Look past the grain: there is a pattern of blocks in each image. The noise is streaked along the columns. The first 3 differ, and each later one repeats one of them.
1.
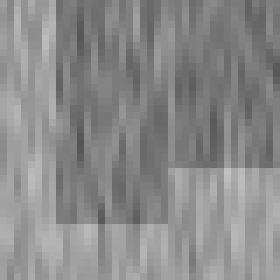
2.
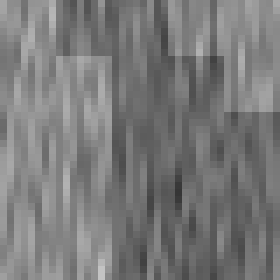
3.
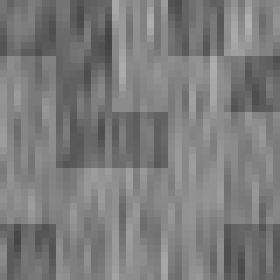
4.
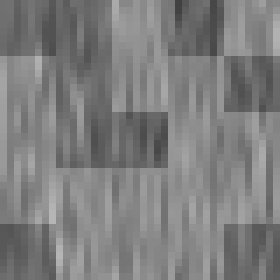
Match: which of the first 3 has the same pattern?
3
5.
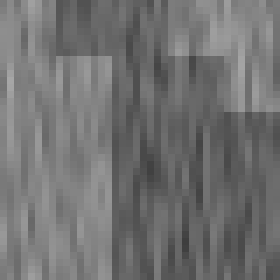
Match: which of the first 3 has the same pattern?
2
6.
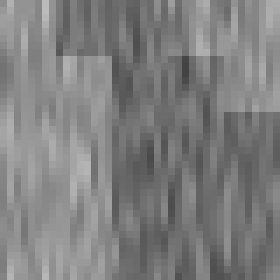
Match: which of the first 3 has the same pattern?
2
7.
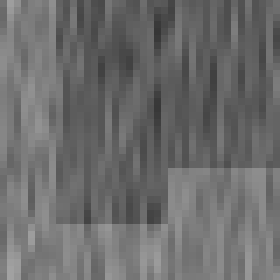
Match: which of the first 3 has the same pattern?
1
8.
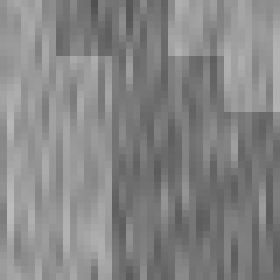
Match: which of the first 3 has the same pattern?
2
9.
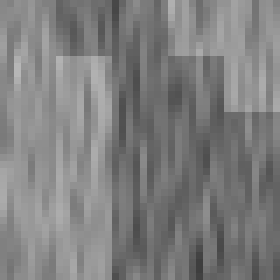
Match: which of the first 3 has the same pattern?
2
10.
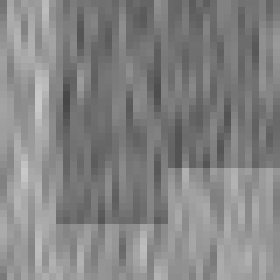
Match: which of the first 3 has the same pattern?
1
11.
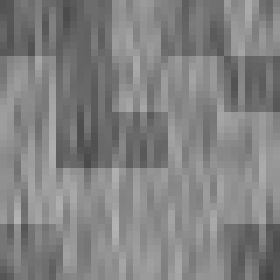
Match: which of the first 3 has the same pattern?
3
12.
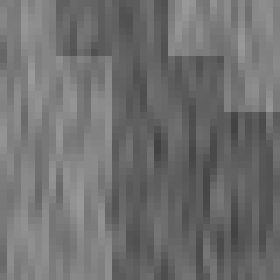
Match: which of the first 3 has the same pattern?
2
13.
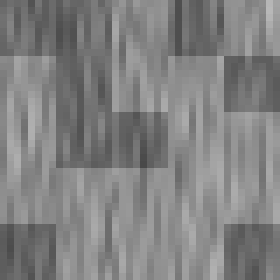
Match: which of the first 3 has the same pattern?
3
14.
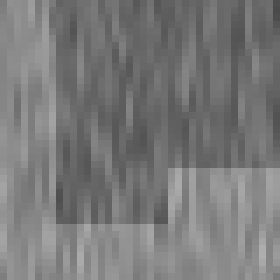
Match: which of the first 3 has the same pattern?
1
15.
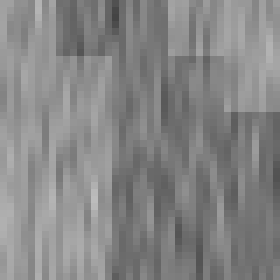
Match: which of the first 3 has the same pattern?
2
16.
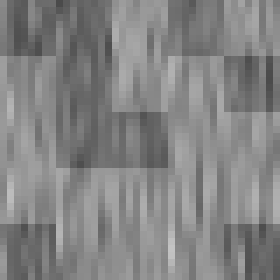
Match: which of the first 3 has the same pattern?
3
